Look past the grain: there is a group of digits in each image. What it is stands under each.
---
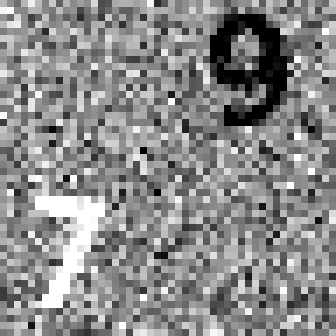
top right: dark 9; bottom left: light 7
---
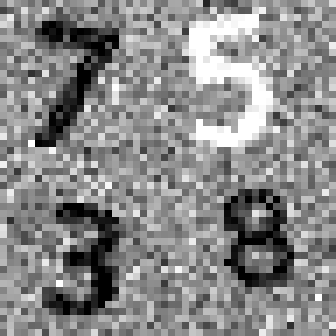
top left: dark 7; top right: light 5; bottom left: dark 3; bottom right: dark 8
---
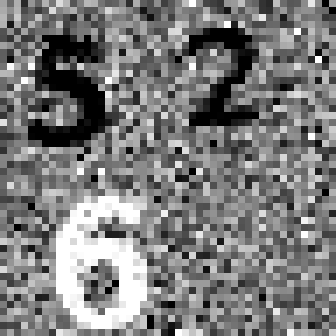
top left: dark 5; top right: dark 2; bottom left: light 6
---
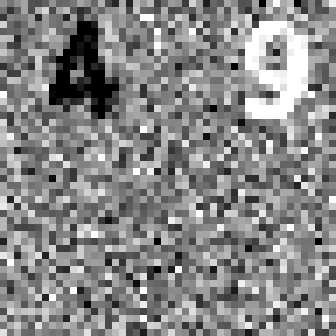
top left: dark 4; top right: light 9
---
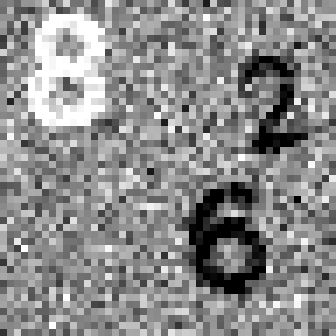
top left: light 8; top right: dark 2; bottom right: dark 6
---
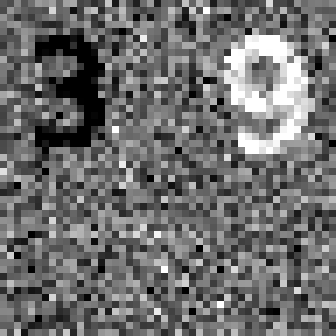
top left: dark 3; top right: light 9
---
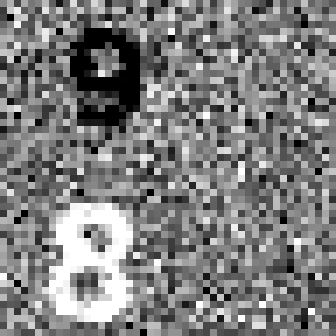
top left: dark 9; bottom left: light 8
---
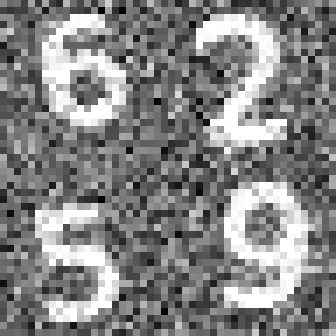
top left: light 6; top right: light 2; bottom left: light 5; bottom right: light 9
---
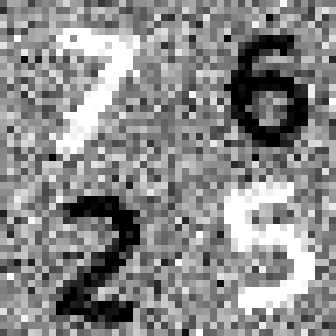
top left: light 7; top right: dark 6; bottom left: dark 2; bottom right: light 5
